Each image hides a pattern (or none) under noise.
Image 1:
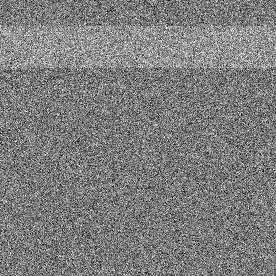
one band of rows
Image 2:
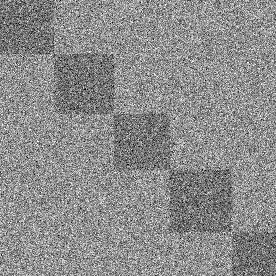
blocks along the diagonal
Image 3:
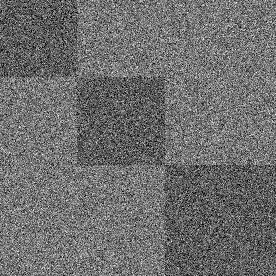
blocks along the diagonal
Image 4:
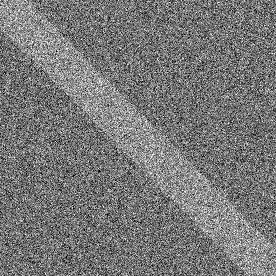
a diagonal band
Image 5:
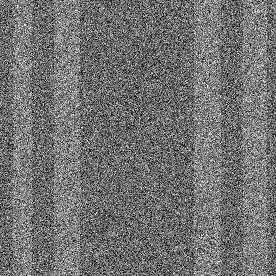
bands of columns
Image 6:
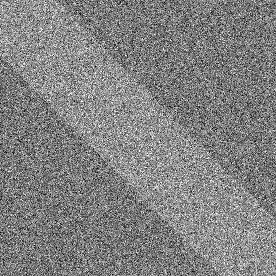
a diagonal band
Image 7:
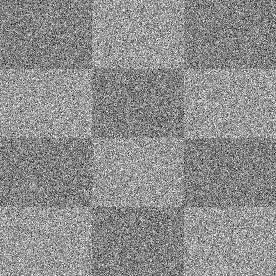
a checkerboard
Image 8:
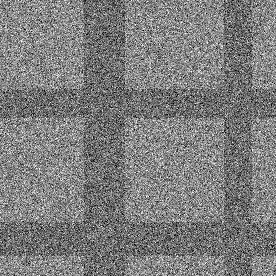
bands of rows crossing bands of columns
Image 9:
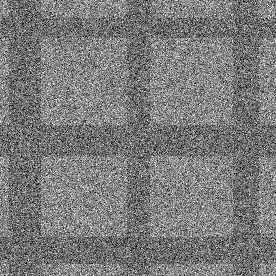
bands of rows crossing bands of columns
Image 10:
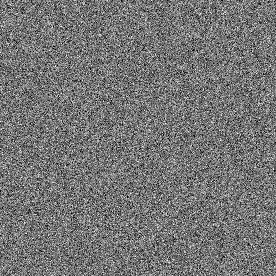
only noise
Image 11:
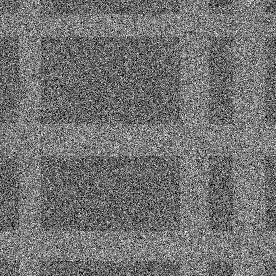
bands of rows crossing bands of columns
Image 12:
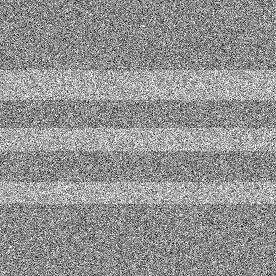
bands of rows
